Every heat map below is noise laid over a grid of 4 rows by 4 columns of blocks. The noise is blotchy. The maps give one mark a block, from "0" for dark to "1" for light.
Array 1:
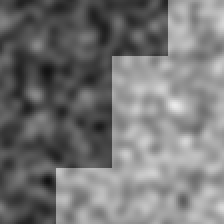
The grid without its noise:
0 0 0 1
0 0 1 1
0 0 1 1
0 1 1 1
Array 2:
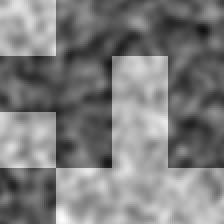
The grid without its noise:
1 0 0 0
0 0 1 0
1 0 1 0
0 1 1 1
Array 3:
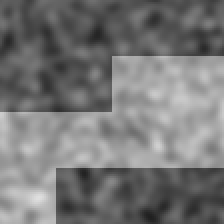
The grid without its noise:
0 0 0 0
0 0 1 1
1 1 1 1
1 0 0 0
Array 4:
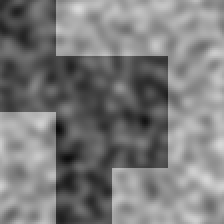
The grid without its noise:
0 1 1 1
0 0 0 1
1 0 0 1
1 0 1 1
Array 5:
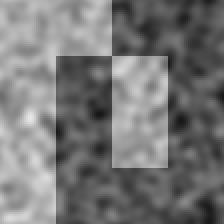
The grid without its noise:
1 1 0 0
1 0 1 0
1 0 1 0
1 0 0 0
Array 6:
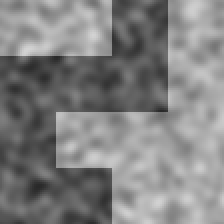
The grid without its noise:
1 1 0 1
0 0 0 1
0 1 1 1
0 0 1 1
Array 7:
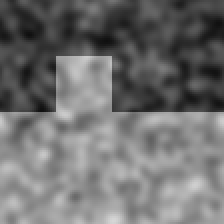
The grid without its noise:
0 0 0 0
0 1 0 0
1 1 1 1
1 1 1 1
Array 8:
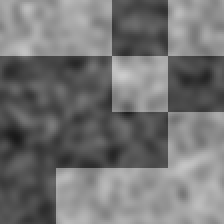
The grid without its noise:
1 1 0 1
0 0 1 0
0 0 0 1
0 1 1 1
